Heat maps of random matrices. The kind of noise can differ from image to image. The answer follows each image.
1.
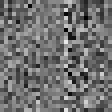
columns of uneven size
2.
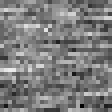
streaked along the rows
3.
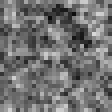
blotchy
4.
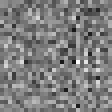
low rank plus noise
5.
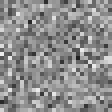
independent entries
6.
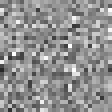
low rank plus noise
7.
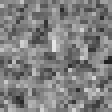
blotchy
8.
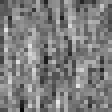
streaked along the columns
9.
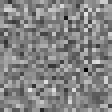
low rank plus noise
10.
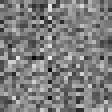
low rank plus noise
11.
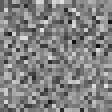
independent entries
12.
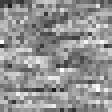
streaked along the rows
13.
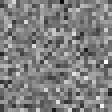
independent entries
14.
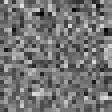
low rank plus noise
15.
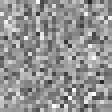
low rank plus noise
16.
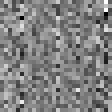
columns of uneven size
